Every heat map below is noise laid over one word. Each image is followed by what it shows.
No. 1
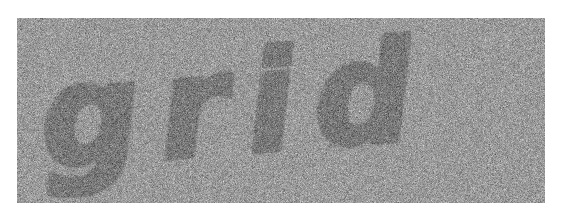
grid
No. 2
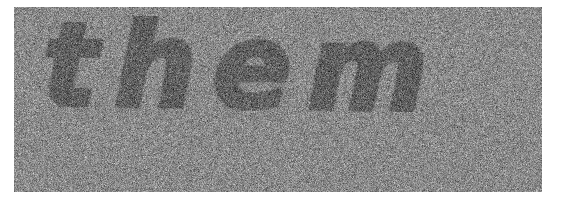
them
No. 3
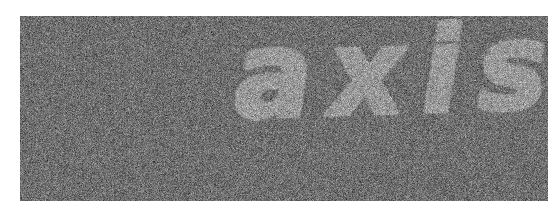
axis
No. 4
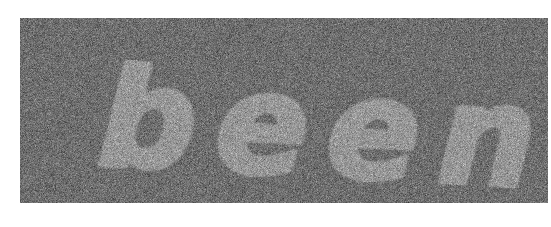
been
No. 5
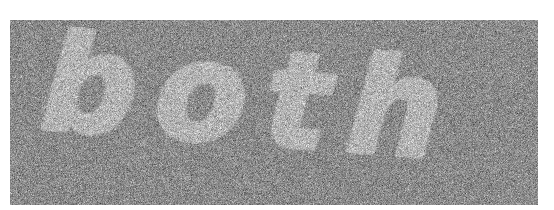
both
